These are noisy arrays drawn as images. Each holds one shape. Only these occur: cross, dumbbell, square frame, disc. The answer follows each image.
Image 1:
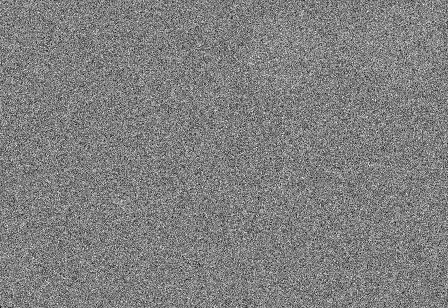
dumbbell
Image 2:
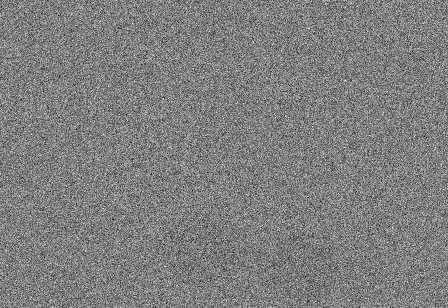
dumbbell
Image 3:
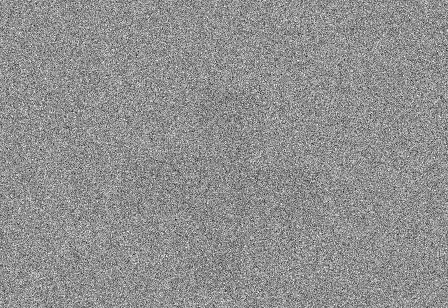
cross
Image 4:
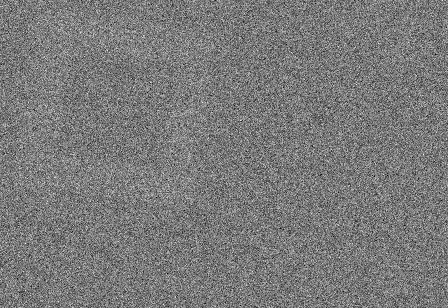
square frame
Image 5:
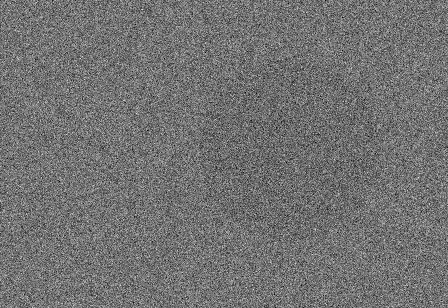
disc
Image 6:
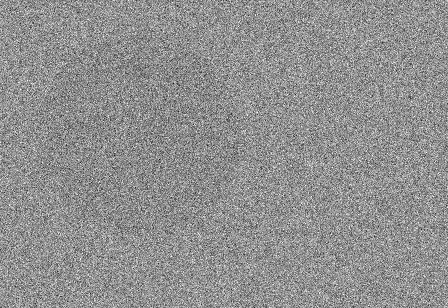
disc
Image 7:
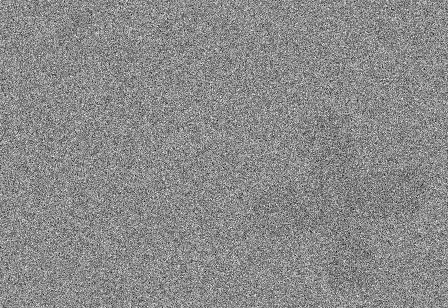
cross
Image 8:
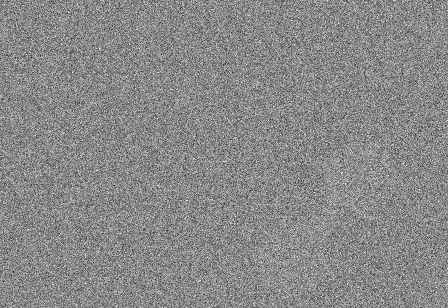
dumbbell
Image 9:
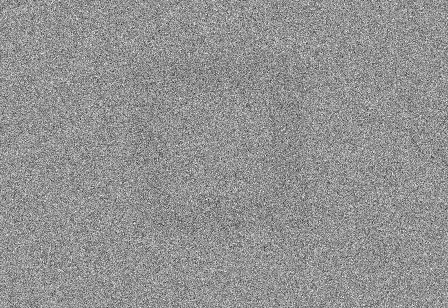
square frame
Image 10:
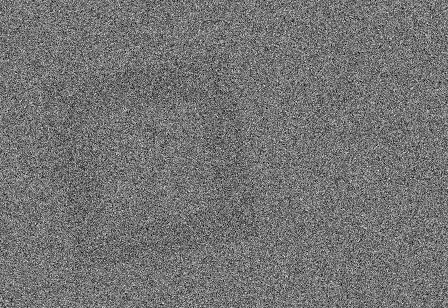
square frame
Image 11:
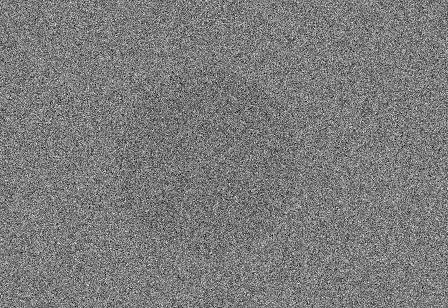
disc
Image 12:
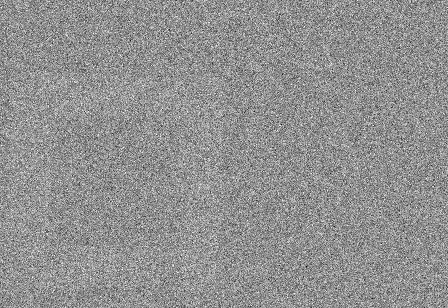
square frame
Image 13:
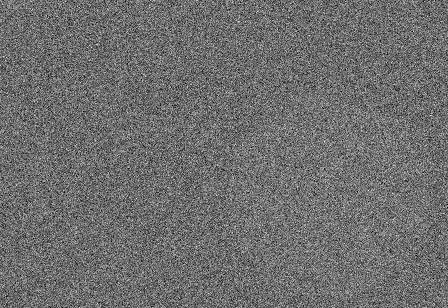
disc
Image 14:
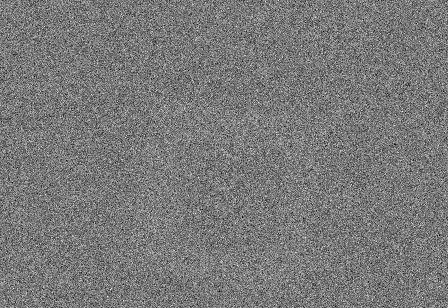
square frame
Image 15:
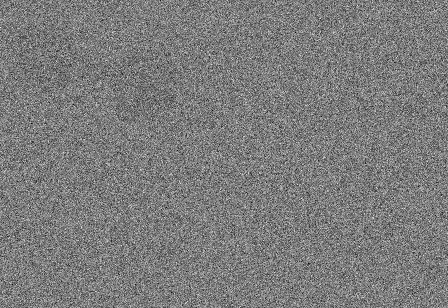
dumbbell
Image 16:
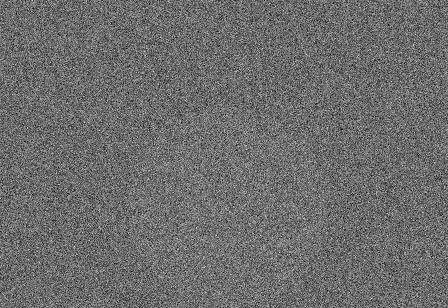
disc
